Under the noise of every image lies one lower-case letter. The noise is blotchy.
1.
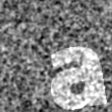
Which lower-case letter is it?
a
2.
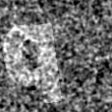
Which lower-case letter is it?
q
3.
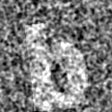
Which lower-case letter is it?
b
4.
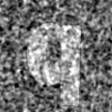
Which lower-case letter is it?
q
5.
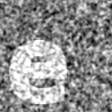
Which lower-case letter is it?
e
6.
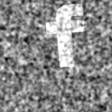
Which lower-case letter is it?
f
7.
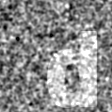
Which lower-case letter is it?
d
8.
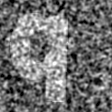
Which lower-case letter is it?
q
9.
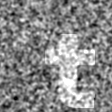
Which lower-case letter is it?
t
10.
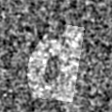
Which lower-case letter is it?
d
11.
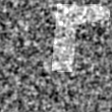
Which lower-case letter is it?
r
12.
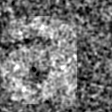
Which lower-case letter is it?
a
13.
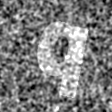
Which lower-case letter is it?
q
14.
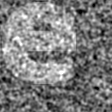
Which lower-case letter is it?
e
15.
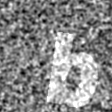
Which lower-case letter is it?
b
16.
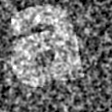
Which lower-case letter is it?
a
